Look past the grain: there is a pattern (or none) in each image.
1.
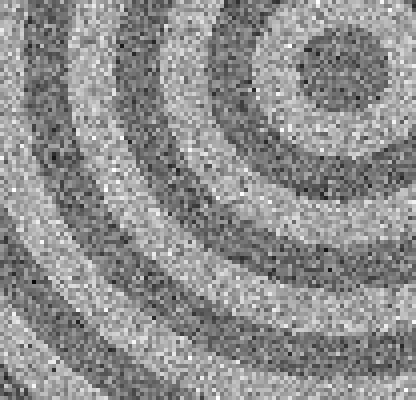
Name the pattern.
rings round one point
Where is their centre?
top right
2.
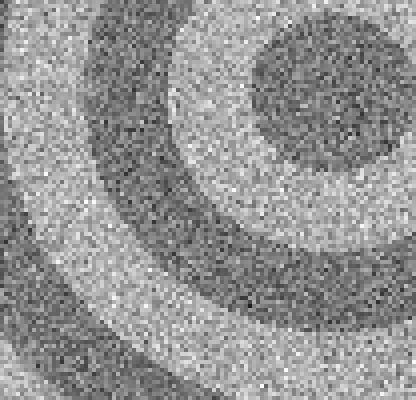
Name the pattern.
rings round one point
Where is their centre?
top right
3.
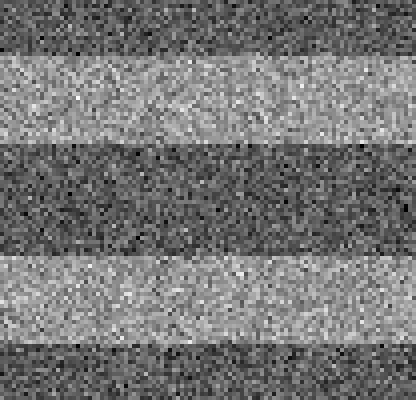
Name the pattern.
horizontal stripes
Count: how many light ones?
2
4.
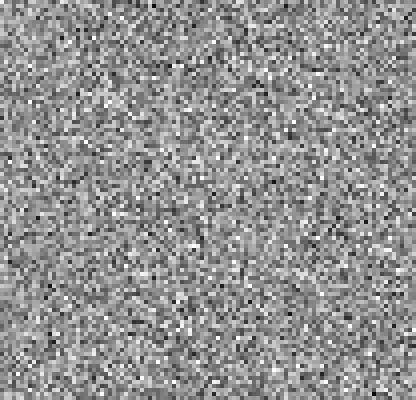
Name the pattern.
only noise
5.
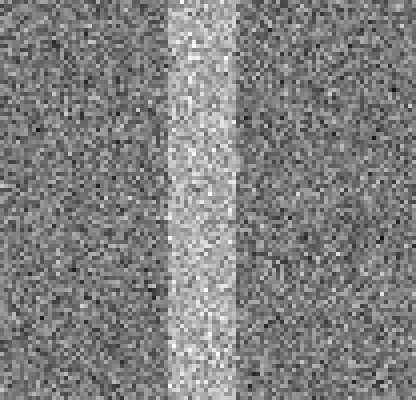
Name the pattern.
one vertical stripe
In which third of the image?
middle
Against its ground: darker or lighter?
lighter
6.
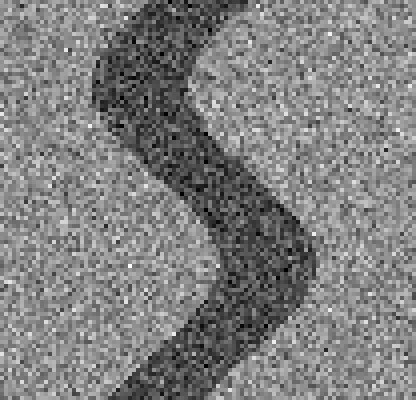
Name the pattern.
a wavy band
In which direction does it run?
top to bottom
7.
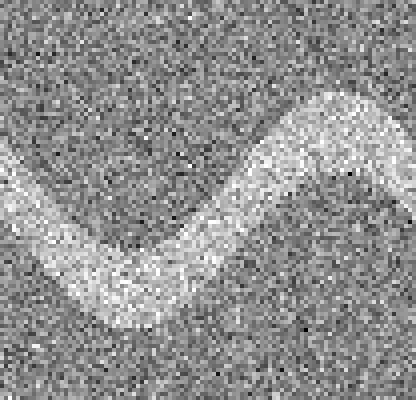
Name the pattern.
a wavy band
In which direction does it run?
left to right
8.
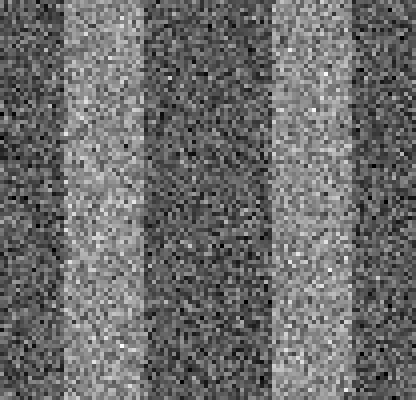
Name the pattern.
vertical stripes
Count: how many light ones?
2
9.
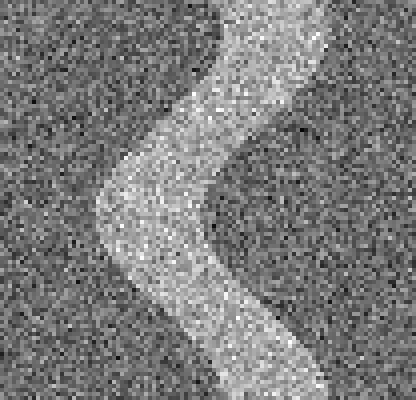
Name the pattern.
a wavy band
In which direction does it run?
top to bottom
